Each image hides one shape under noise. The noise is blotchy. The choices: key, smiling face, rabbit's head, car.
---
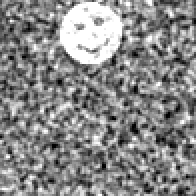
smiling face
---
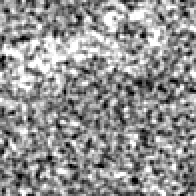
key
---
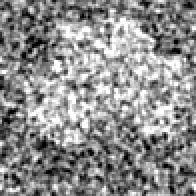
car
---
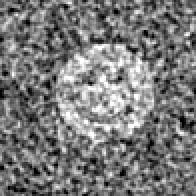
smiling face
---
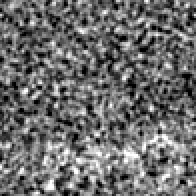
key
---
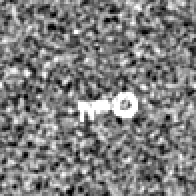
key
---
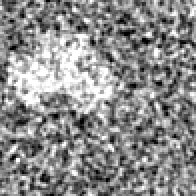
car
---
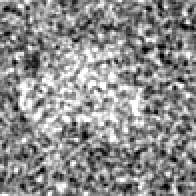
car
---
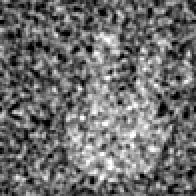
rabbit's head
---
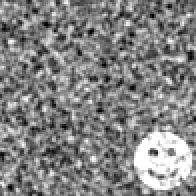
smiling face
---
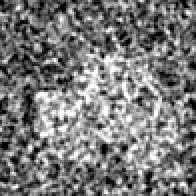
car
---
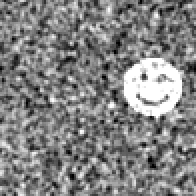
smiling face
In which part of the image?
middle right
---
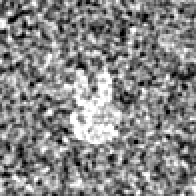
rabbit's head
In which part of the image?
centre
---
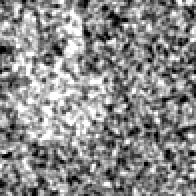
rabbit's head
